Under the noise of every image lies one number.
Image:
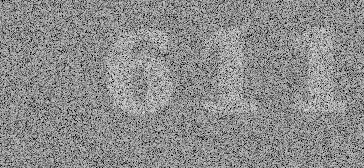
611
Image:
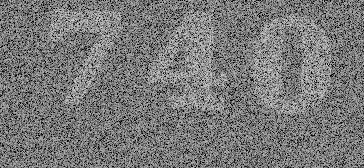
740
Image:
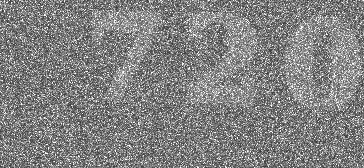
720
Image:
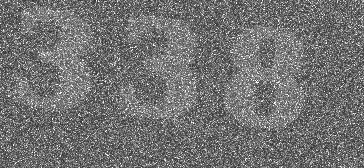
338
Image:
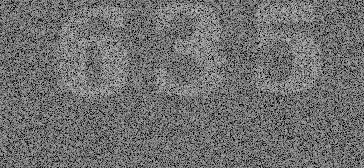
635
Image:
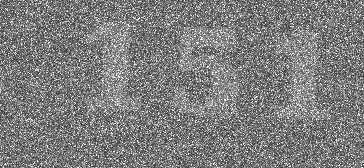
151
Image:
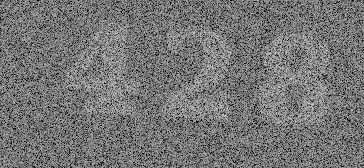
428
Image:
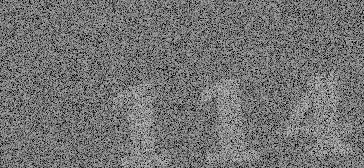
114
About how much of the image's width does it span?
two thirds
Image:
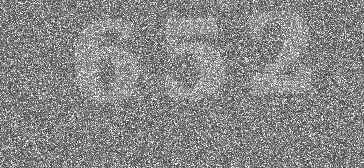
652
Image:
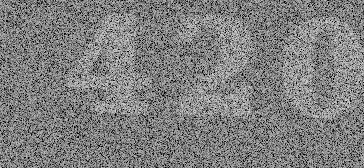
420
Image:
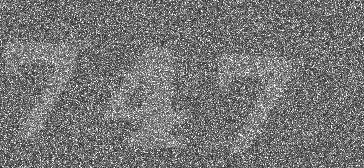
747
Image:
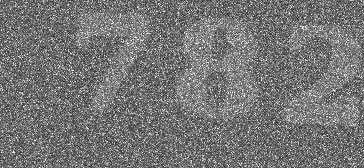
782
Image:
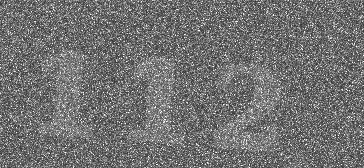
112
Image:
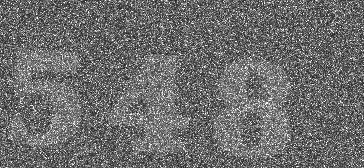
548
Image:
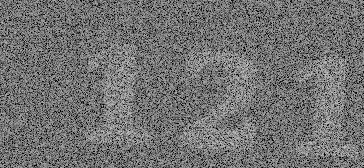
121
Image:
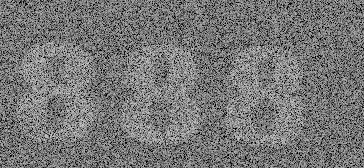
888
